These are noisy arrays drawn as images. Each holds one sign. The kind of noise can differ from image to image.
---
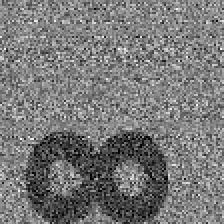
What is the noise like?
rows of uneven size
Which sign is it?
infinity sign
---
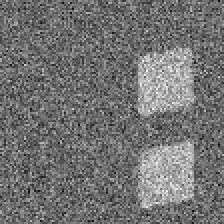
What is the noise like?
low rank plus noise
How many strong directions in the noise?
three or four
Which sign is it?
colon
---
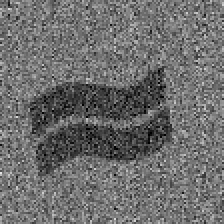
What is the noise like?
columns of uneven size
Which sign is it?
approximately sign
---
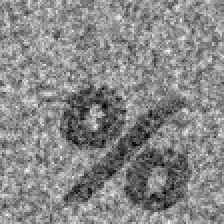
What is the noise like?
blotchy
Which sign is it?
percent sign
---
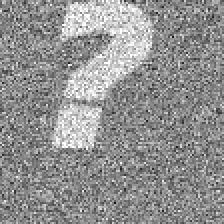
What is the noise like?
low rank plus noise
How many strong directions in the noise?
two
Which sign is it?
question mark
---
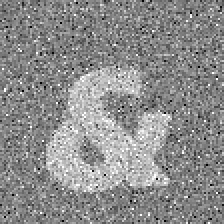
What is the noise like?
heavy tails
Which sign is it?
ampersand
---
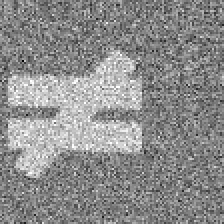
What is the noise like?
low rank plus noise
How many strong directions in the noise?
five to eight
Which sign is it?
not-equal sign
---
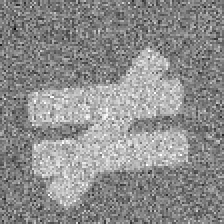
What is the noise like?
low rank plus noise
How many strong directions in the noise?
five to eight
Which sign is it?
not-equal sign
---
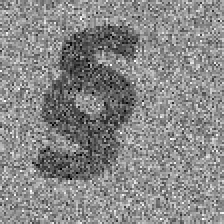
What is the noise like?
independent entries
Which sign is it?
section sign
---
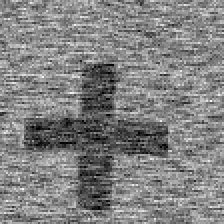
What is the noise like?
streaked along the rows
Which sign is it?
plus sign
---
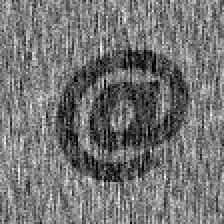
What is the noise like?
streaked along the columns
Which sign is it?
at sign
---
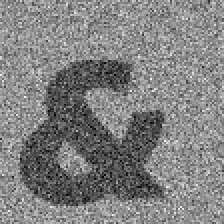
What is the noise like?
independent entries
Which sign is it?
ampersand
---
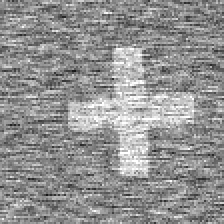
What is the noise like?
streaked along the rows
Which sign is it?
plus sign
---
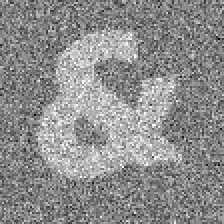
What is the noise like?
independent entries
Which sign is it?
ampersand
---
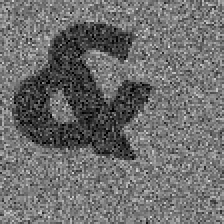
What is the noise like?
independent entries
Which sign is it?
ampersand
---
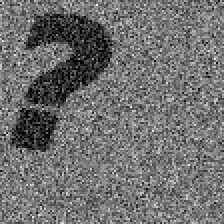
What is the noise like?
independent entries
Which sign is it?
question mark
